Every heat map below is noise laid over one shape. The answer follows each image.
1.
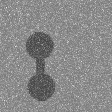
dumbbell
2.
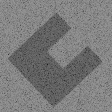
square with a notch
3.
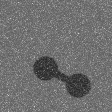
dumbbell
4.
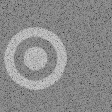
bullseye
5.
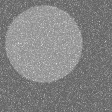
disc
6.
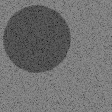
disc
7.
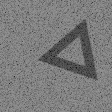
triangle frame
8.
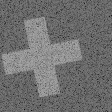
cross
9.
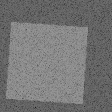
square
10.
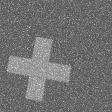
cross
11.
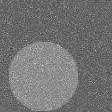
disc
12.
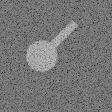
lollipop
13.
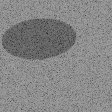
ellipse
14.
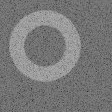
ring
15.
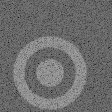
bullseye
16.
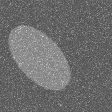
ellipse
